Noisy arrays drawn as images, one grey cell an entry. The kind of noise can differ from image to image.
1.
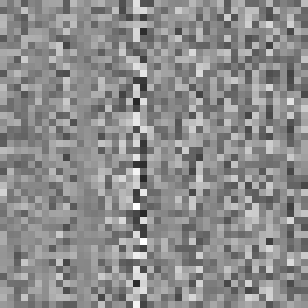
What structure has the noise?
columns of uneven size
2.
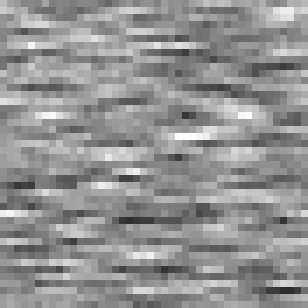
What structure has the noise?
streaked along the rows
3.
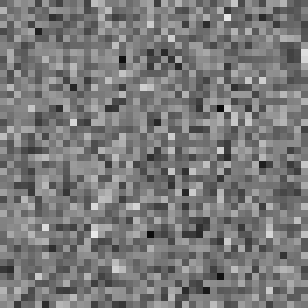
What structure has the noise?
low rank plus noise
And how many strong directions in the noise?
five to eight
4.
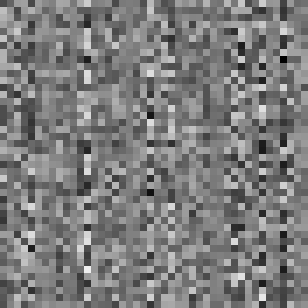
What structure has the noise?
columns of uneven size
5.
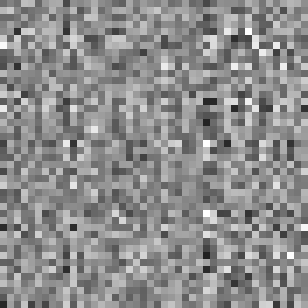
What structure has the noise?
low rank plus noise
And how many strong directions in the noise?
two
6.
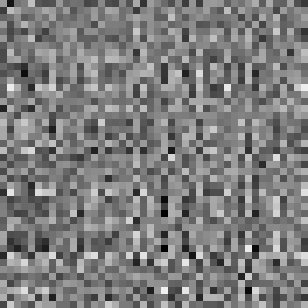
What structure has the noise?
low rank plus noise
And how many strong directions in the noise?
two
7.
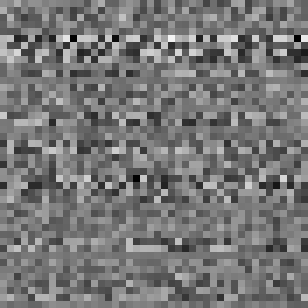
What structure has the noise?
rows of uneven size
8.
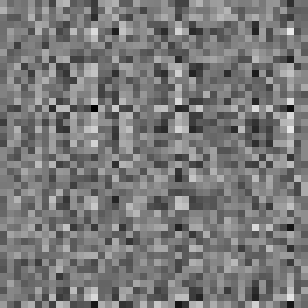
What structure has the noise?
low rank plus noise
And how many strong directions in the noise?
one
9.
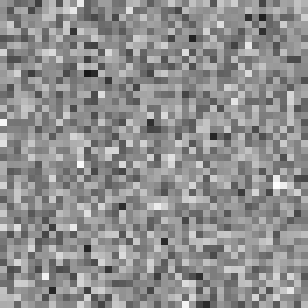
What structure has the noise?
independent entries
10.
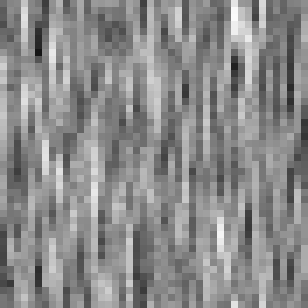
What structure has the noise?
streaked along the columns
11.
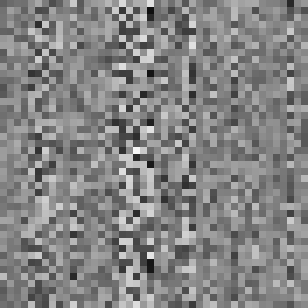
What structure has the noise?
columns of uneven size
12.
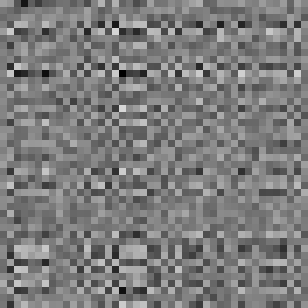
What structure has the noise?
low rank plus noise
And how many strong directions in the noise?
one
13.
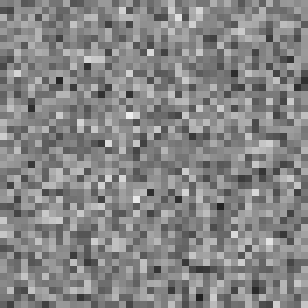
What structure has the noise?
independent entries
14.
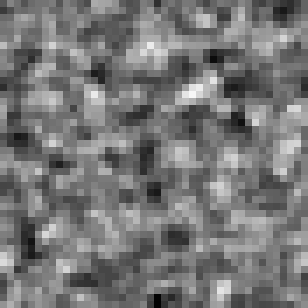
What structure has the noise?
blotchy
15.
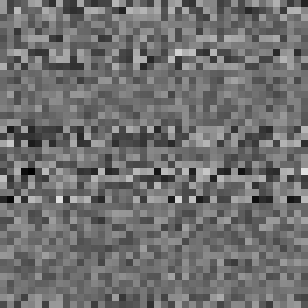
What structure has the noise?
rows of uneven size
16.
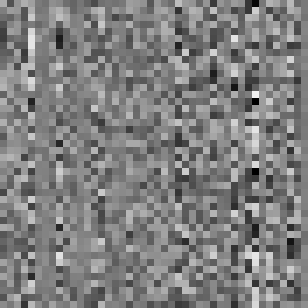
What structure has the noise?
columns of uneven size
